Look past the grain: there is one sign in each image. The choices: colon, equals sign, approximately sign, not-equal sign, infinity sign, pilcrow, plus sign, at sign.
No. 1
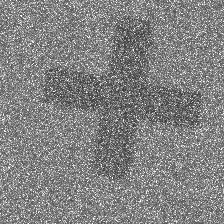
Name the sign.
plus sign
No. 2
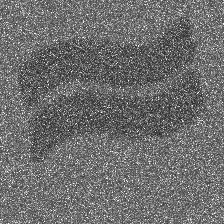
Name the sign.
approximately sign
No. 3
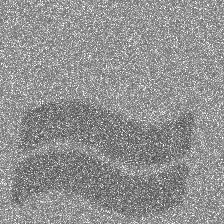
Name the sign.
approximately sign
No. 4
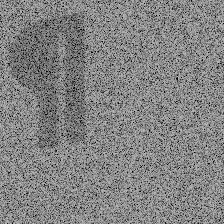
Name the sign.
pilcrow
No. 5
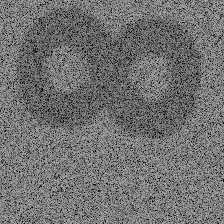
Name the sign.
infinity sign
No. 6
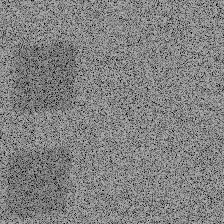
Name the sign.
colon
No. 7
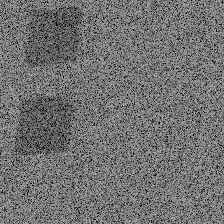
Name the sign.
colon
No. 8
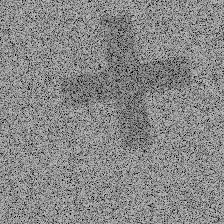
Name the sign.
plus sign
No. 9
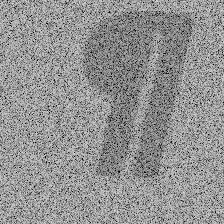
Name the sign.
pilcrow
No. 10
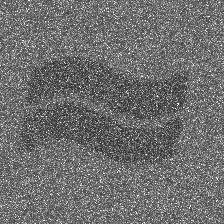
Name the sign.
approximately sign
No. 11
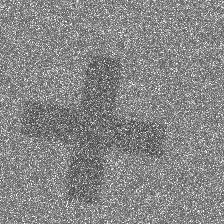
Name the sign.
plus sign
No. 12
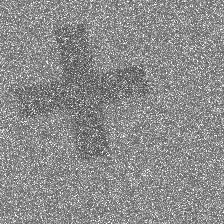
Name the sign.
plus sign
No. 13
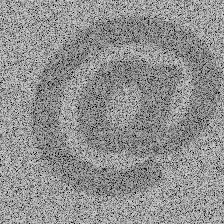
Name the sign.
at sign
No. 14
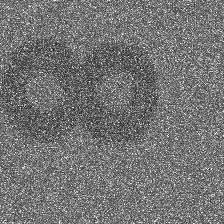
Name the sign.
infinity sign
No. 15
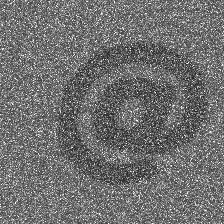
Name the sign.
at sign
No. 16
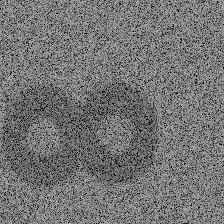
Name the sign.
infinity sign
